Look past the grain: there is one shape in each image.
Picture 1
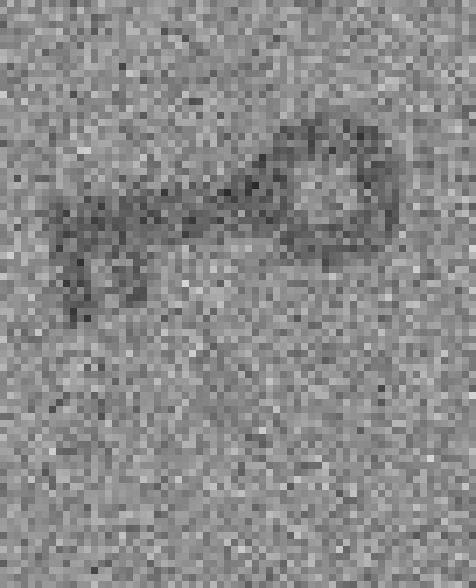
key
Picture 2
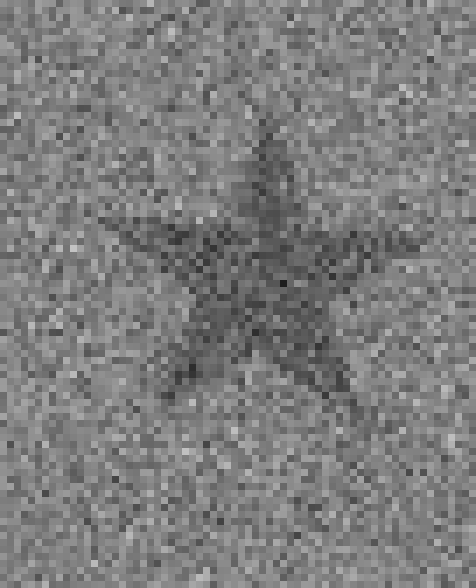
star
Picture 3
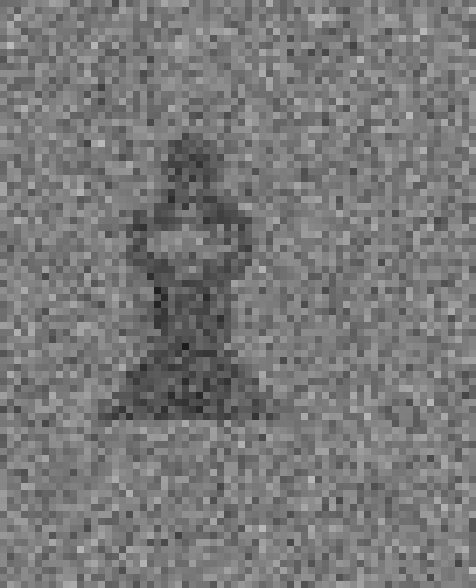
chess bishop
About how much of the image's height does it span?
half
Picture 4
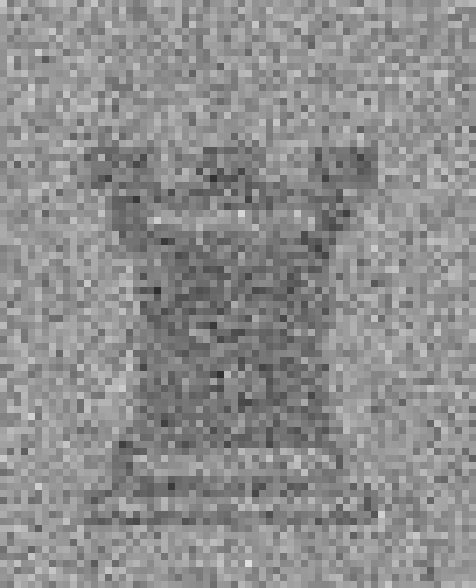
chess rook
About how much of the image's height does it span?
two thirds
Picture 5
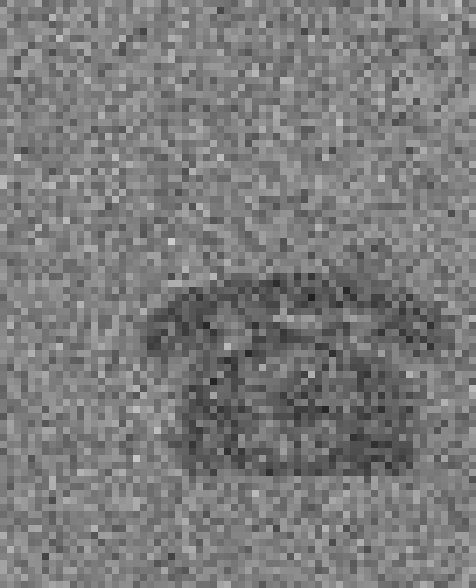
telephone
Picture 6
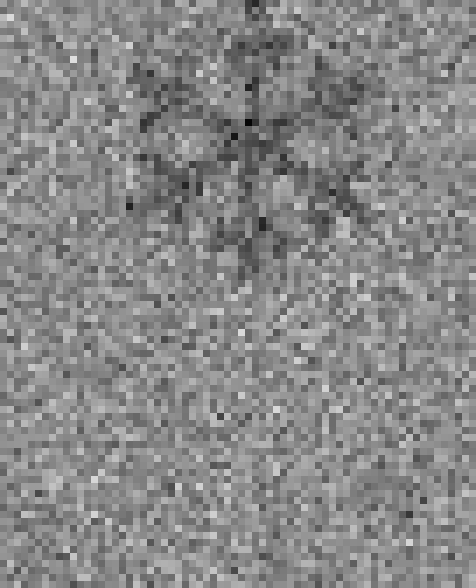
snowflake
